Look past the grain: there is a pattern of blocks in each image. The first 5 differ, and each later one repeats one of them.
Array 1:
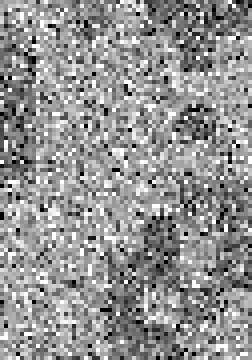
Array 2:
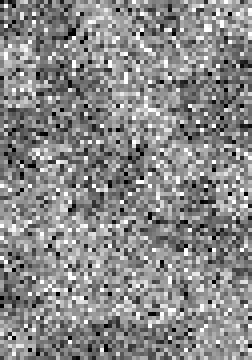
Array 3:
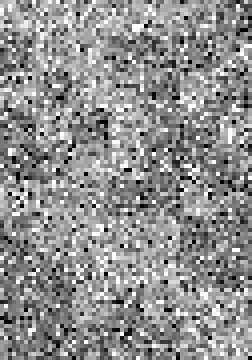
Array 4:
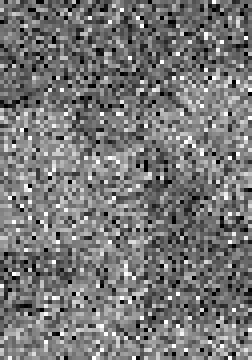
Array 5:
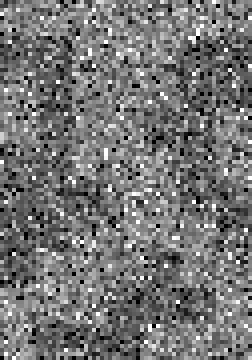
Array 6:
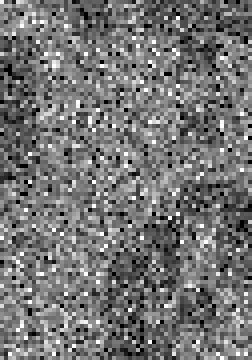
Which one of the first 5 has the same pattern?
1
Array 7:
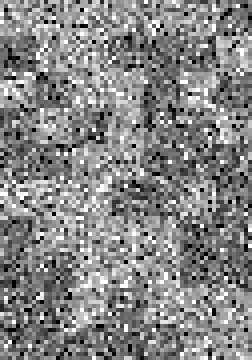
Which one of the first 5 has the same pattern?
3
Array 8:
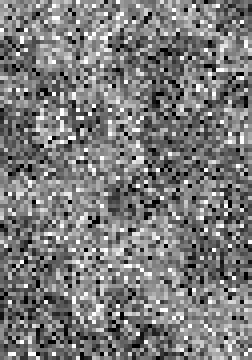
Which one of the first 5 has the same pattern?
3
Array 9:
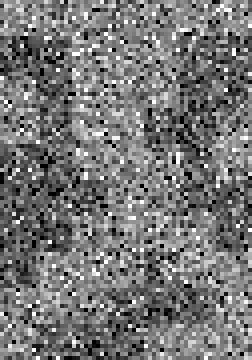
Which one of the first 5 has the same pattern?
5
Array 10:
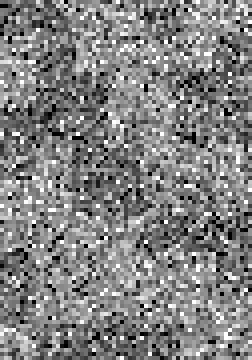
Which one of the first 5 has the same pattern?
2
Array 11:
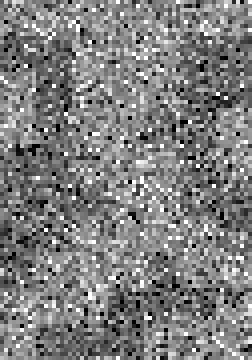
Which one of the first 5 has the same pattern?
5
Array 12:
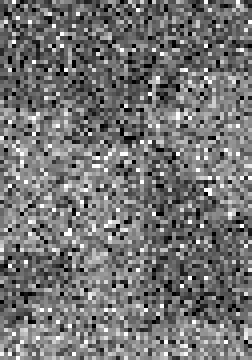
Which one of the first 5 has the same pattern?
4
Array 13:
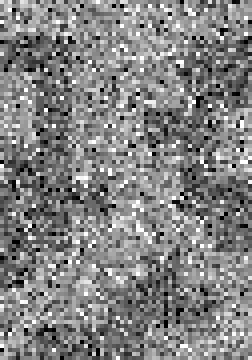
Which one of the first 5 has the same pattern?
5
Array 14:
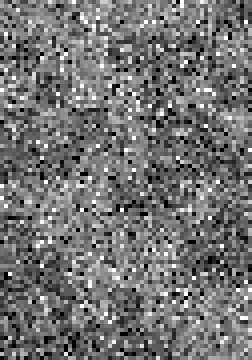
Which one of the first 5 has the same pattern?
3
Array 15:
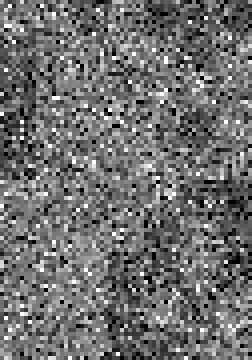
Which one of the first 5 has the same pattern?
1
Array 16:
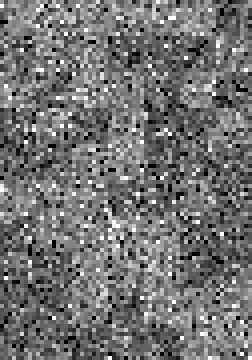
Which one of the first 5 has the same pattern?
3
